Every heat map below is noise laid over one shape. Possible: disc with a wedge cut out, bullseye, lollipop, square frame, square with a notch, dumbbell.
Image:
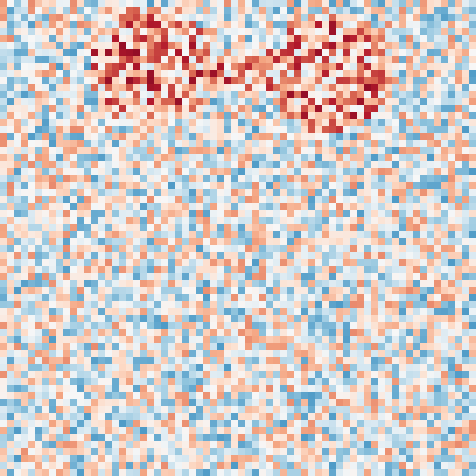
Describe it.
red dumbbell
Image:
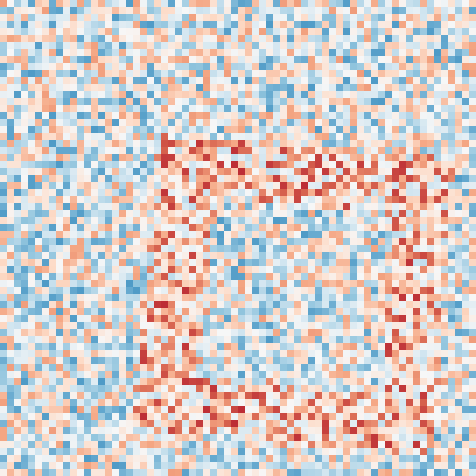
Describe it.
red square frame
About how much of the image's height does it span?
two thirds
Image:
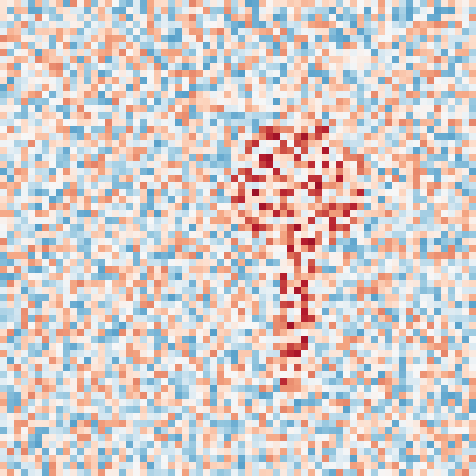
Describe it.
red lollipop
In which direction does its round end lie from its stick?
up
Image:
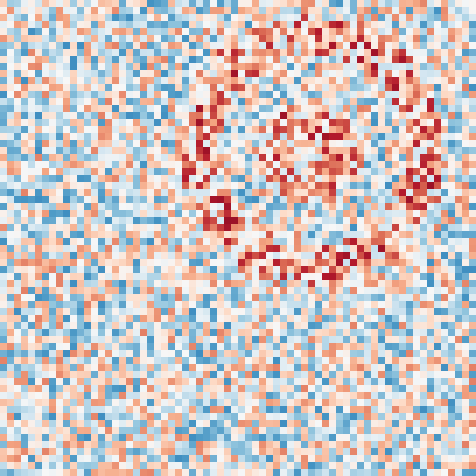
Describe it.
red bullseye
